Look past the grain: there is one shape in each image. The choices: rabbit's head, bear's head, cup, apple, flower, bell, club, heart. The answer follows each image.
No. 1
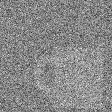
cup
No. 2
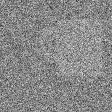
cup
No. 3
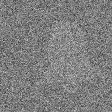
bell
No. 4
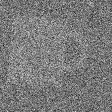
cup
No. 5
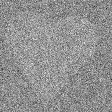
heart
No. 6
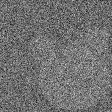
bear's head
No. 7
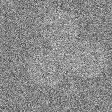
club
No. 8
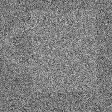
cup
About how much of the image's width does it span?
nearly all
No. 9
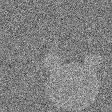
bear's head
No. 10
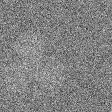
club
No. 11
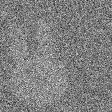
rabbit's head
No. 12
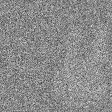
rabbit's head
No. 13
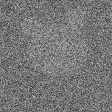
bear's head
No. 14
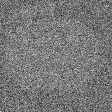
apple
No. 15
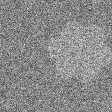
flower
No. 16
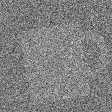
cup
